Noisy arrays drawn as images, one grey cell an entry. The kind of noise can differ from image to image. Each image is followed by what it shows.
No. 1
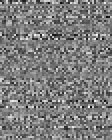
rows of uneven size
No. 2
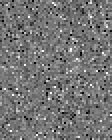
heavy tails
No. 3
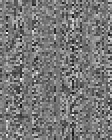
columns of uneven size
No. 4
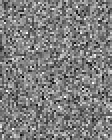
independent entries
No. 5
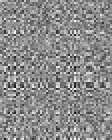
low rank plus noise
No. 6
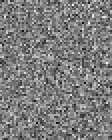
independent entries
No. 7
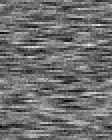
streaked along the rows
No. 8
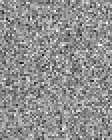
independent entries
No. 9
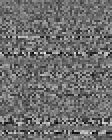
rows of uneven size
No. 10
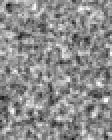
blotchy
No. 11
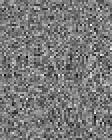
low rank plus noise
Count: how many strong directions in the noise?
five to eight
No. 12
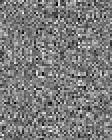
low rank plus noise
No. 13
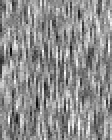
streaked along the columns
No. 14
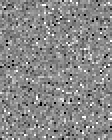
heavy tails
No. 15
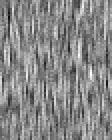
streaked along the columns
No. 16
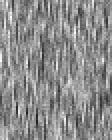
streaked along the columns
